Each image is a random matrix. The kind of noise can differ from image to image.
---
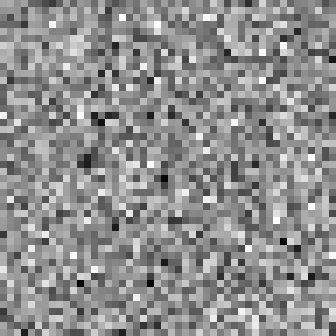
independent entries
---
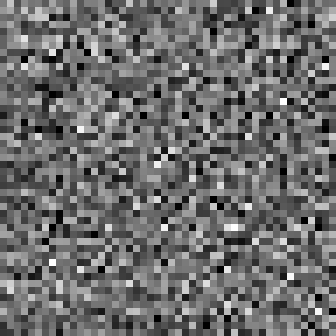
low rank plus noise
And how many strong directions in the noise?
five to eight
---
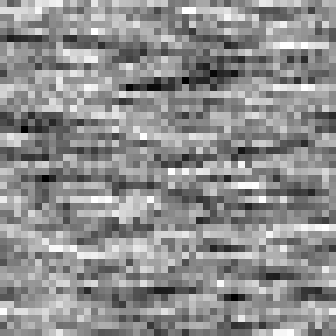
streaked along the rows
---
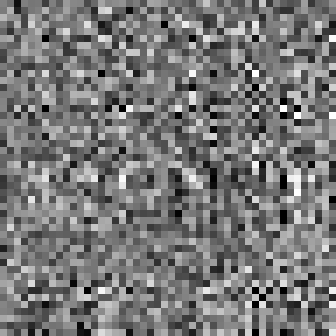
low rank plus noise
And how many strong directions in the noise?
two
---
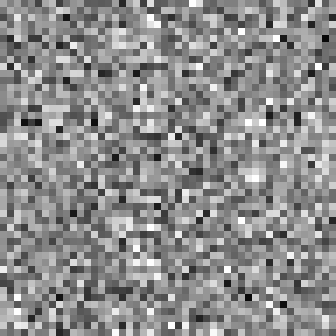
low rank plus noise
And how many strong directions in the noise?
five to eight
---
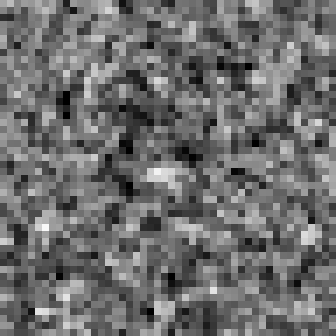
blotchy
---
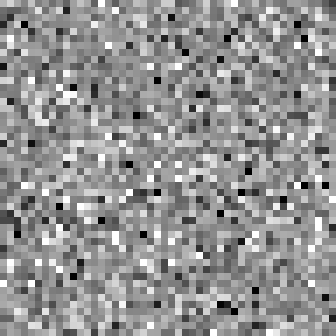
heavy tails
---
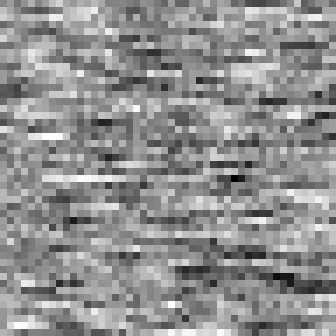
streaked along the rows
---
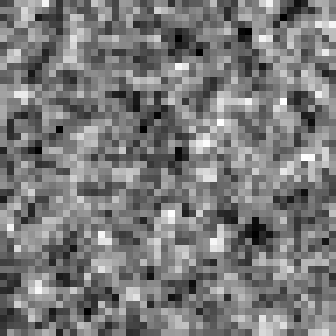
blotchy
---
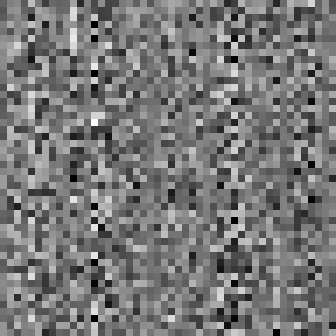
columns of uneven size
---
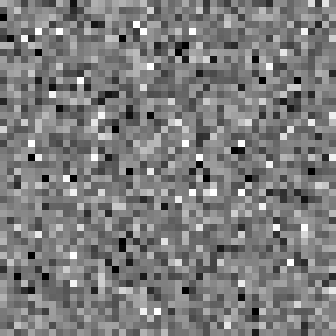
heavy tails
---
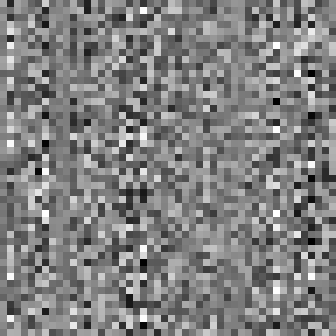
columns of uneven size
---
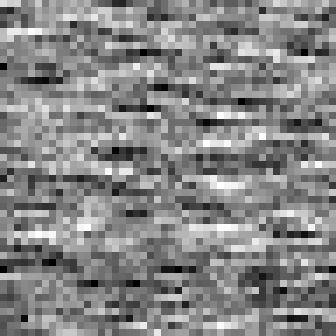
streaked along the rows
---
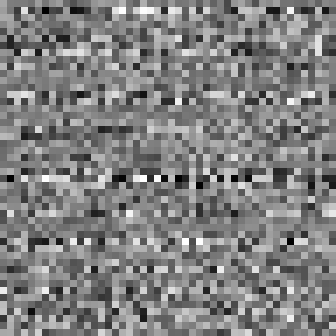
rows of uneven size
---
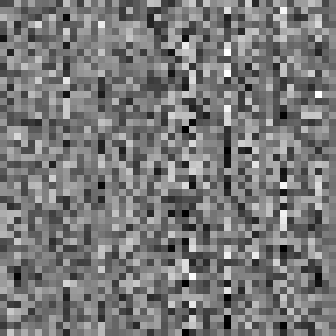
columns of uneven size
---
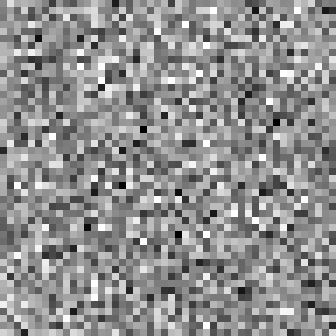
independent entries
